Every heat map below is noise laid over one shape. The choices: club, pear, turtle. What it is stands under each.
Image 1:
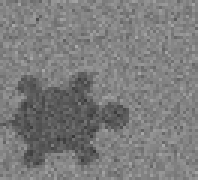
turtle
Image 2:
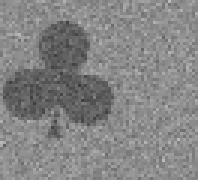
club
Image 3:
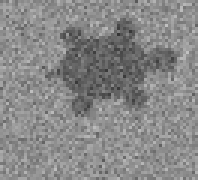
turtle
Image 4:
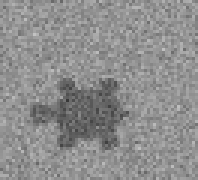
turtle
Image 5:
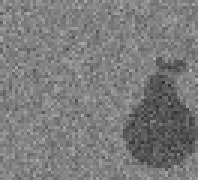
pear
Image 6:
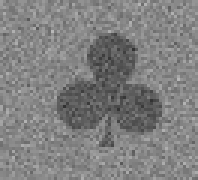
club
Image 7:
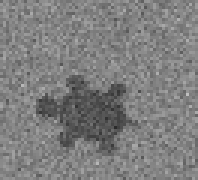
turtle
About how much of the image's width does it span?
half
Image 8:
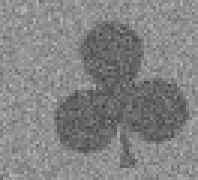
club
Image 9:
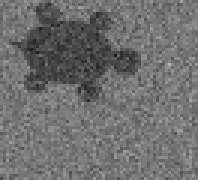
turtle
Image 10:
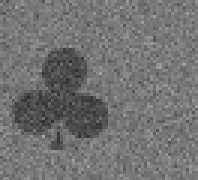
club
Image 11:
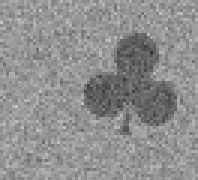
club
